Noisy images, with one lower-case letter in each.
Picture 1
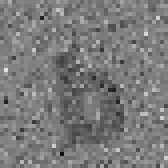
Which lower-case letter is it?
b
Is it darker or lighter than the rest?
darker
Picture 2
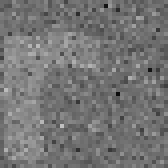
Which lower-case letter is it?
r
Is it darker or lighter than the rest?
lighter
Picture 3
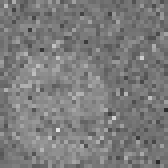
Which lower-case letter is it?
e
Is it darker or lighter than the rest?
lighter
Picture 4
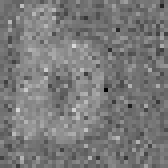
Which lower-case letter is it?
b
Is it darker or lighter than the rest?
lighter
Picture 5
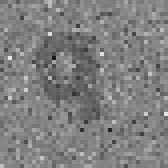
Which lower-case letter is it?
q
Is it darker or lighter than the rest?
darker
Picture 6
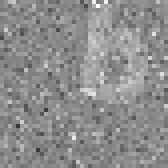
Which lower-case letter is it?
b
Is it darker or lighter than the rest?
lighter
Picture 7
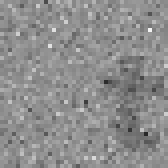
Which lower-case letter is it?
t
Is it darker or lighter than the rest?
darker
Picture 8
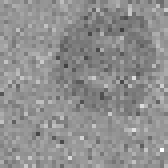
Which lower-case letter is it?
e
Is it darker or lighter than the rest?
darker
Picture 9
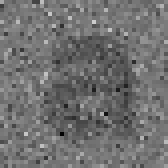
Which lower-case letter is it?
a
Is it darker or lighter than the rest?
darker
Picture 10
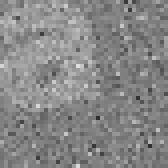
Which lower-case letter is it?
a
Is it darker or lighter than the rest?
lighter
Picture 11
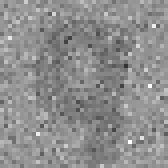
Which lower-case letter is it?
q
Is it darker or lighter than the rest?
darker
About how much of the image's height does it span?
nearly all
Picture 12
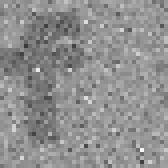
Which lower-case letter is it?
f
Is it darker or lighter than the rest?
darker
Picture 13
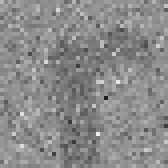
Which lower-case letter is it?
r
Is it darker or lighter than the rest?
darker
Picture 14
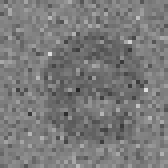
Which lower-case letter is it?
e
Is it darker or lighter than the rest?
darker
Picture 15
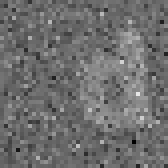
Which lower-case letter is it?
d
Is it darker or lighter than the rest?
lighter
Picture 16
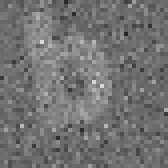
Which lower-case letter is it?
b
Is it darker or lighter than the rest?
lighter
